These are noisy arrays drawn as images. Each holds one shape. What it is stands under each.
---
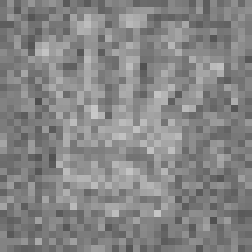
light chess queen
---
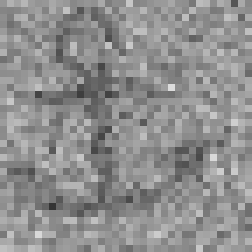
dark anchor
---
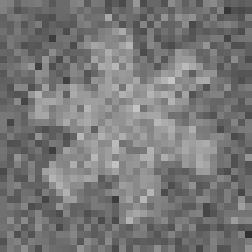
light asterisk
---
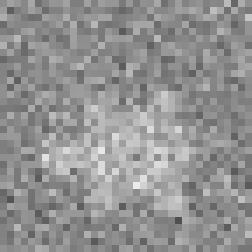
light turtle
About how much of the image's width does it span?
two thirds
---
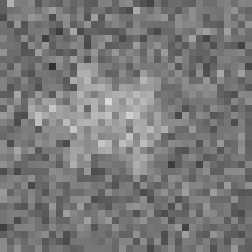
light turtle
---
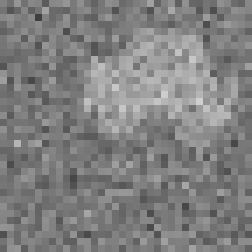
light car
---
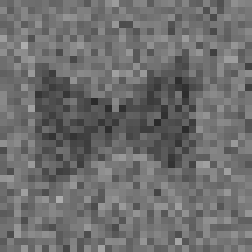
dark bow tie
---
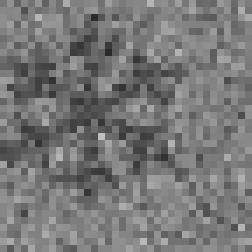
dark snowflake
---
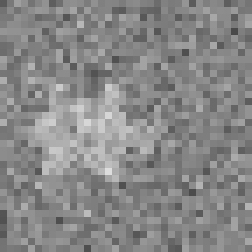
light turtle
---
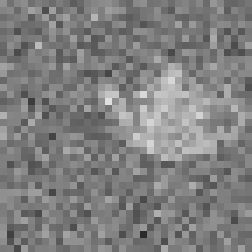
light teapot
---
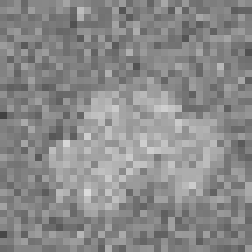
light car
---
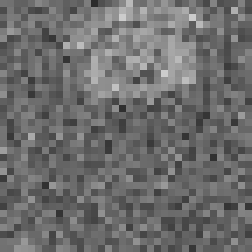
light telephone
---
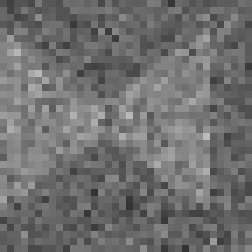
light bow tie
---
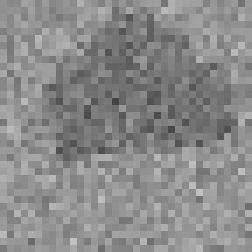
dark cloud
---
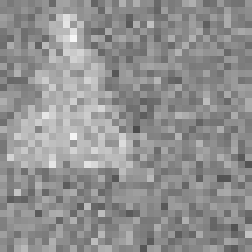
light chess pawn
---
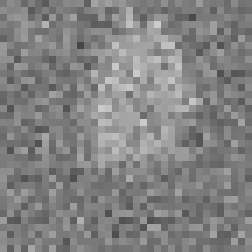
light chess knight
